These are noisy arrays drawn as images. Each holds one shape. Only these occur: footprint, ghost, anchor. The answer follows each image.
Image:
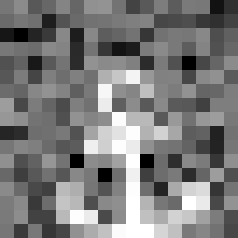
anchor
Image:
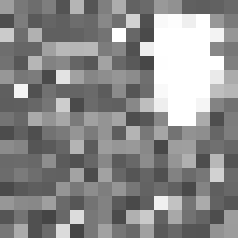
footprint
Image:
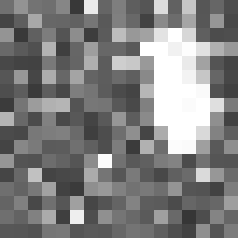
footprint
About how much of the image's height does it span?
half
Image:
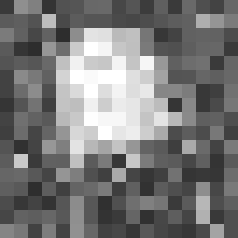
ghost
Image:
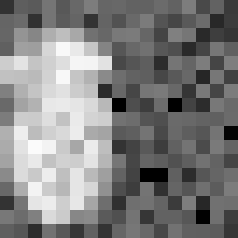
footprint
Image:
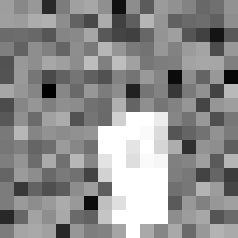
footprint
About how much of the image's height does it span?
half
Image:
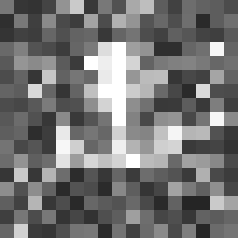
anchor
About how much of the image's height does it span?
half
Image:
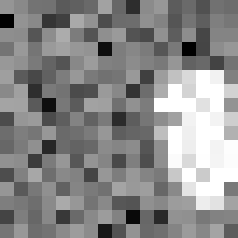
footprint
